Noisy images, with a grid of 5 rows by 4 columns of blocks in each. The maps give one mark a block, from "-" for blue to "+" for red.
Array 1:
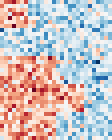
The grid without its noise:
+ - - -
- - - -
+ + - -
+ + + -
+ + - -
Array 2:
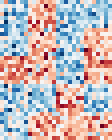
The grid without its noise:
- + - -
- + - +
+ + - +
- - + -
- + + +
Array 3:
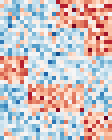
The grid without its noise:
- - + +
- - - +
+ - - -
- + + -
- - - +
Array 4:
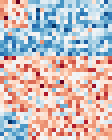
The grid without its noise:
+ - - -
- - - -
+ + + +
+ + + +
- + + +
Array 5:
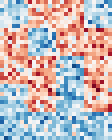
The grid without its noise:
- + + -
+ - + +
+ + - +
- + - +
- - - -
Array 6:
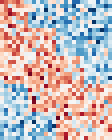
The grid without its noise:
+ - - -
+ + - -
+ + + -
- + + +
- - + +
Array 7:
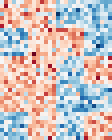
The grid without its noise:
+ + - -
- + + -
+ + - +
+ + - -
- + - +
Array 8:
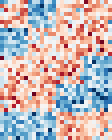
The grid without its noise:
+ - + +
- + + +
+ + + -
+ + - -
- - + +
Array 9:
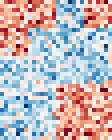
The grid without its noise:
+ + - +
+ - - -
- - - -
- - + +
- - + +
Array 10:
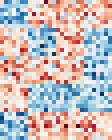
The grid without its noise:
- + + +
+ - + -
+ + + -
+ - - -
- + + +
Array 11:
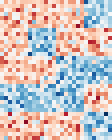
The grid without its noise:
+ + + -
+ - + +
+ + - -
- - - +
+ + + -
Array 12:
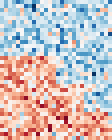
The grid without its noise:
- - - -
- - - -
+ + - -
+ + + -
+ + + +
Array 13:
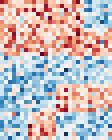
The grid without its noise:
+ + + -
+ + + +
- - - -
- - + +
- + - -
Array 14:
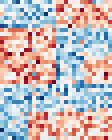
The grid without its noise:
- - + +
+ + - -
+ + - +
- - - -
- + + +
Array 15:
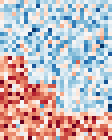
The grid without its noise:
- - - -
- - - -
+ - - -
+ + - -
+ + + +
